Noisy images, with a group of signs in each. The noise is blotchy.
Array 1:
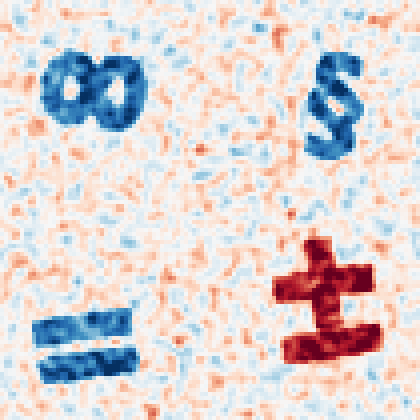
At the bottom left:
equals sign
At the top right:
section sign
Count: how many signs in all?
4
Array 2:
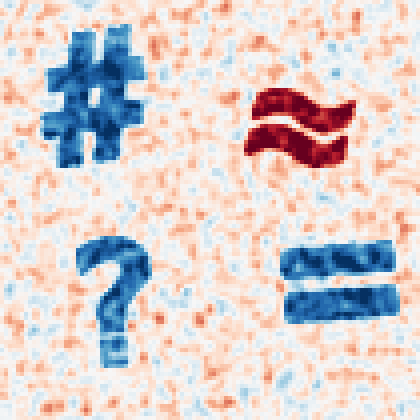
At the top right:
approximately sign
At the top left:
hash sign
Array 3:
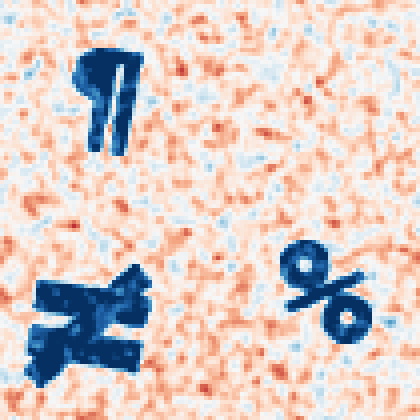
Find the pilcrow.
top left
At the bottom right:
percent sign
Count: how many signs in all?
3
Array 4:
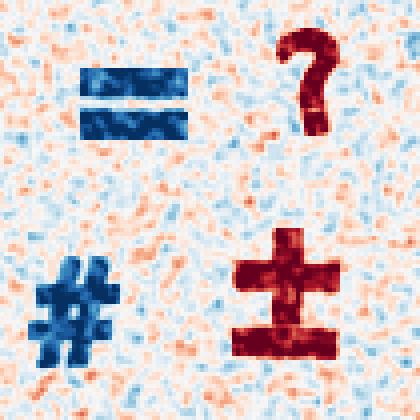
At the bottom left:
hash sign
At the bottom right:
plus-minus sign
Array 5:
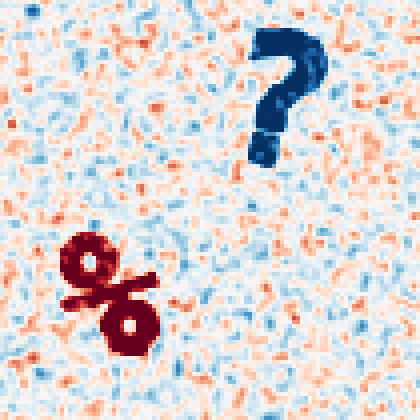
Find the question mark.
top right
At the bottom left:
percent sign
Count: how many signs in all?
2
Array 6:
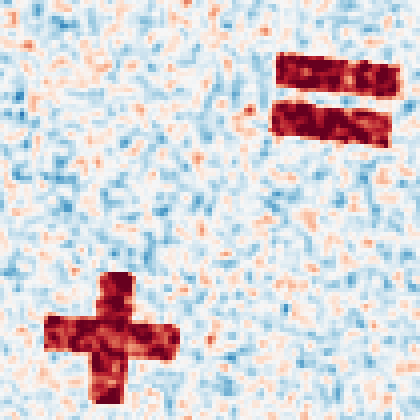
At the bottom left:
plus sign
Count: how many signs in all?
2
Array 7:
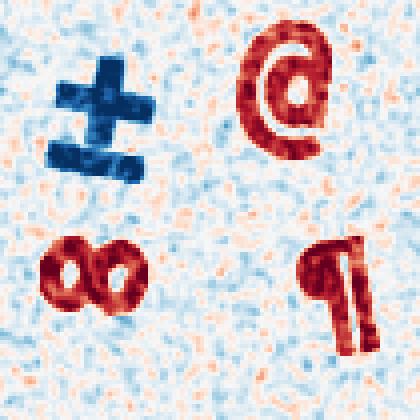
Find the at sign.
top right
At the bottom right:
pilcrow
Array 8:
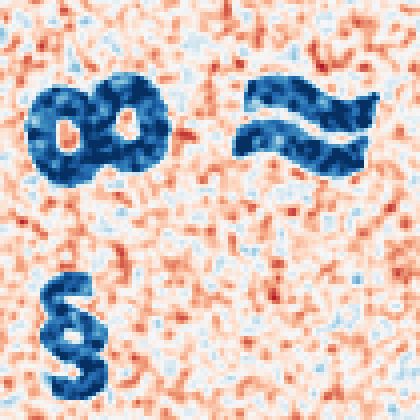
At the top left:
infinity sign
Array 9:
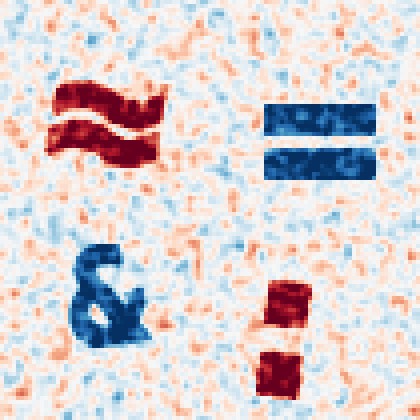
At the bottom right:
colon
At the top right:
equals sign
